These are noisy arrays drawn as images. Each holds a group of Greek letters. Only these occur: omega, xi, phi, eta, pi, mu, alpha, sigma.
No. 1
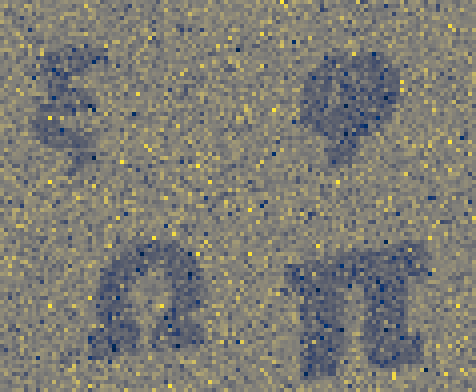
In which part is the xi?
top left
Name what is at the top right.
phi
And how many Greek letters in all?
4
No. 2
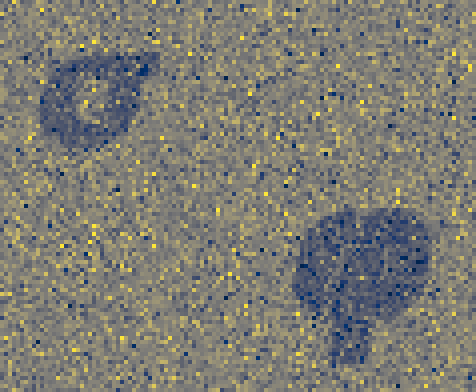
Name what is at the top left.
sigma
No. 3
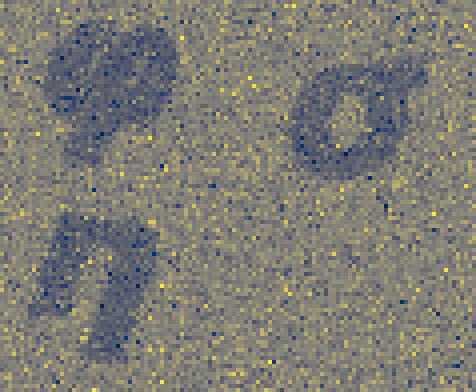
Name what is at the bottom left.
eta
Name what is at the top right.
sigma
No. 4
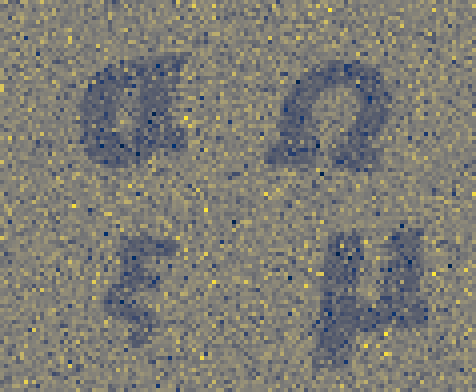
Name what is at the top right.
omega
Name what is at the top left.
alpha
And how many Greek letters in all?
4
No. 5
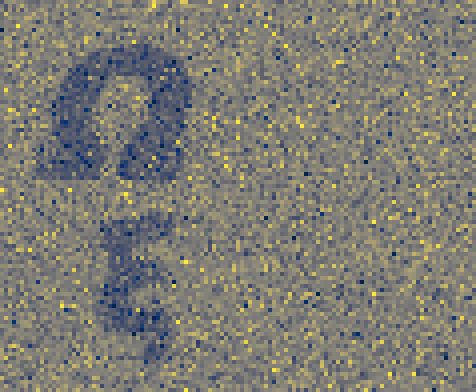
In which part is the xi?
bottom left
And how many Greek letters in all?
2
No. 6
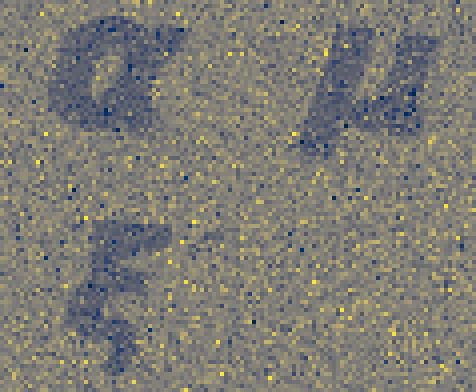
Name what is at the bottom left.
xi
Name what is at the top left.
alpha
